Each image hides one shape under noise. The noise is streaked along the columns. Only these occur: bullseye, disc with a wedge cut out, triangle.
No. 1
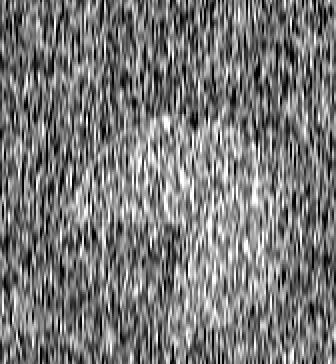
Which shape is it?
disc with a wedge cut out
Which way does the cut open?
down and left
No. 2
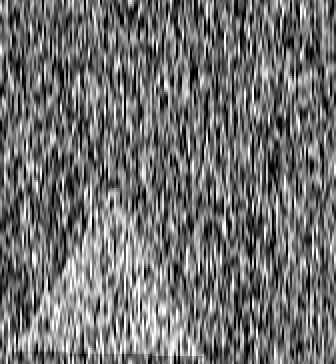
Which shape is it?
triangle
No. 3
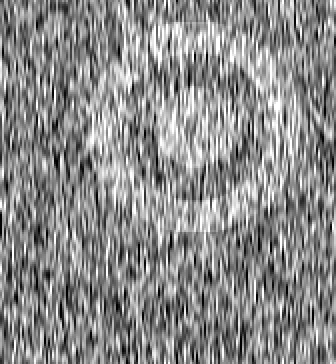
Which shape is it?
bullseye
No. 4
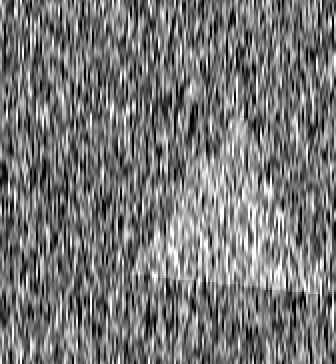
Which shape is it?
triangle
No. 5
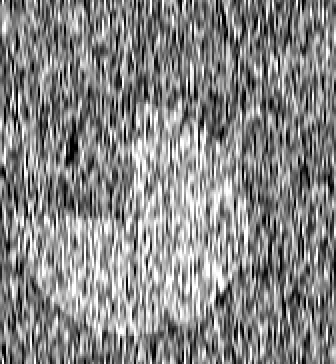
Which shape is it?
disc with a wedge cut out
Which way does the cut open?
up and left
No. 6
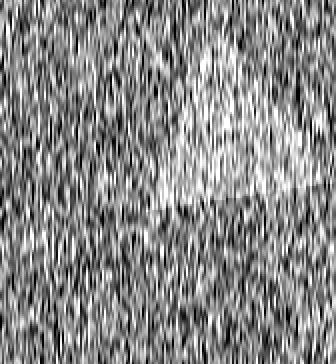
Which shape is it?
triangle
